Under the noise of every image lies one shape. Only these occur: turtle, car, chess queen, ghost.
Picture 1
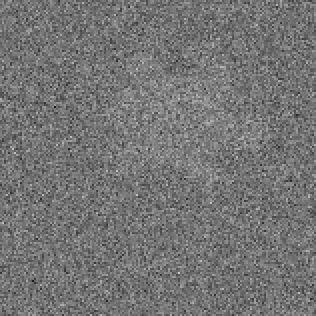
turtle
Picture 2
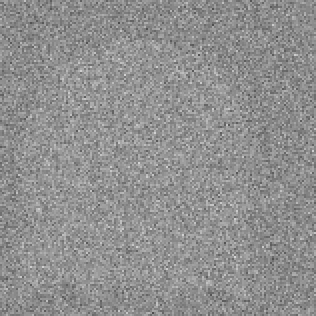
ghost
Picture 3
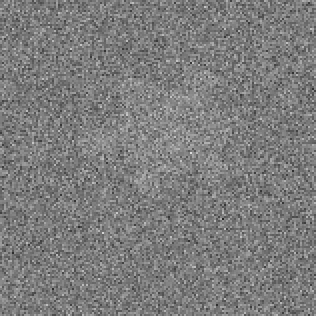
turtle
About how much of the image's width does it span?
half
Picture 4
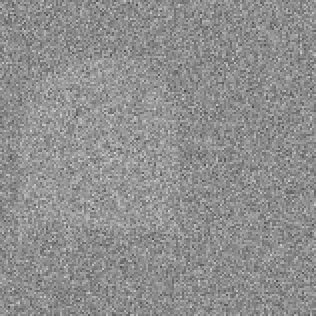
ghost
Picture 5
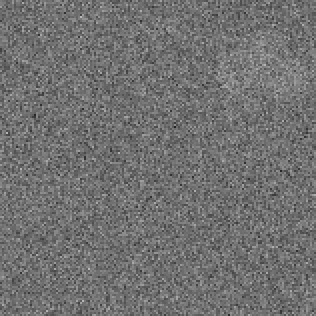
car
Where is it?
top right
